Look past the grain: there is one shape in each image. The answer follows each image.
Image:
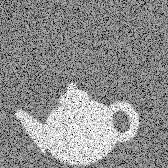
teapot
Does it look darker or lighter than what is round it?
lighter
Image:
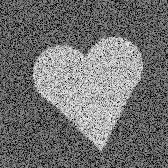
heart
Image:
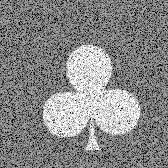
club
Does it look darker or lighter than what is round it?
lighter
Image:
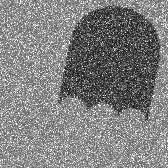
ghost
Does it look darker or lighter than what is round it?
darker
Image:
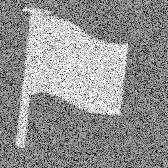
flag
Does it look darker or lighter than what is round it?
lighter
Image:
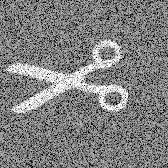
pair of scissors
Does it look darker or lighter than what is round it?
lighter
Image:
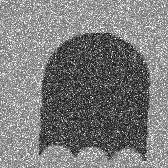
ghost
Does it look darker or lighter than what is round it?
darker
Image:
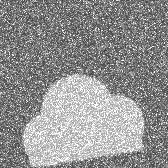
cloud
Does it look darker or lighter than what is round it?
lighter
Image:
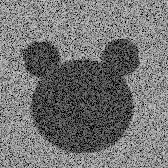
bear's head
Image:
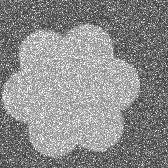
flower
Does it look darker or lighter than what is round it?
lighter
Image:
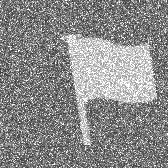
flag
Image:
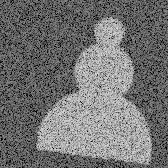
chess pawn
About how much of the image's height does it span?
nearly all
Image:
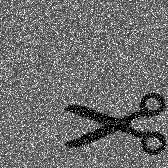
pair of scissors
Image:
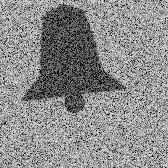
bell
